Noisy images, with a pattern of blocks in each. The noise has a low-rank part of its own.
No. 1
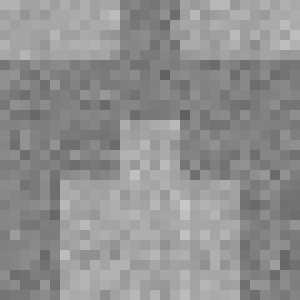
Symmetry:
left and right mirror each other
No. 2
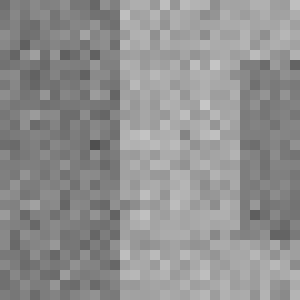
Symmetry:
top and bottom mirror each other
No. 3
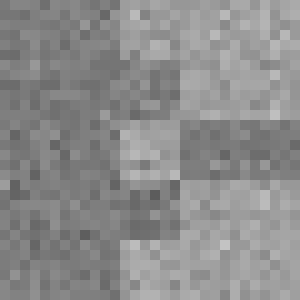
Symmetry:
top and bottom mirror each other
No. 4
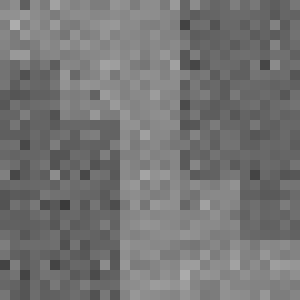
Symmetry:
the same after a half turn
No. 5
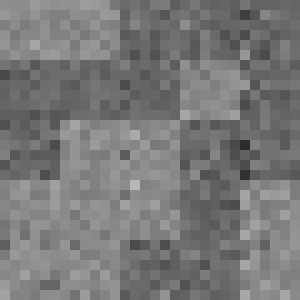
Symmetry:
mirrored about the diagonal from the bottom left
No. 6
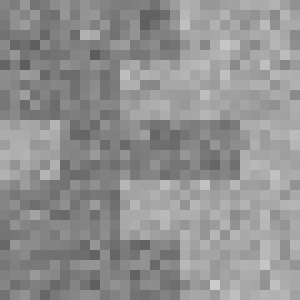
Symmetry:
top and bottom mirror each other
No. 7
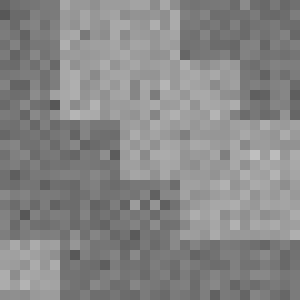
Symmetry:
mirrored about the diagonal from the bottom left
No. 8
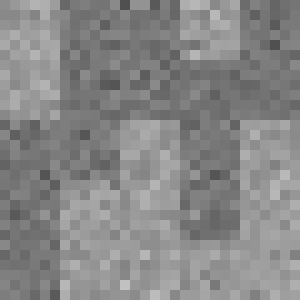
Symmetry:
no symmetry
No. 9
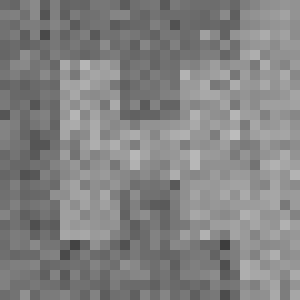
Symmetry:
top and bottom mirror each other
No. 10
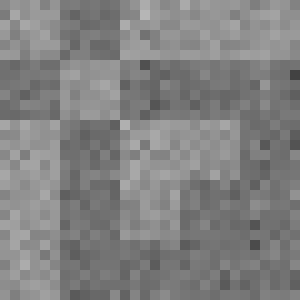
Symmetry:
mirrored about the diagonal from the top left
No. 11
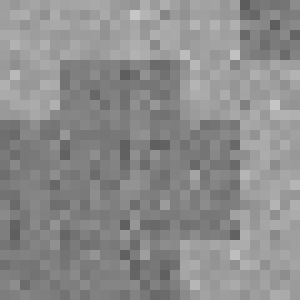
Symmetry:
mirrored about the diagonal from the bottom left
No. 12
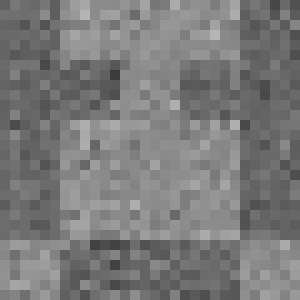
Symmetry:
left and right mirror each other
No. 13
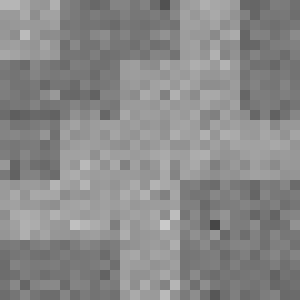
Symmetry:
mirrored about the diagonal from the top left
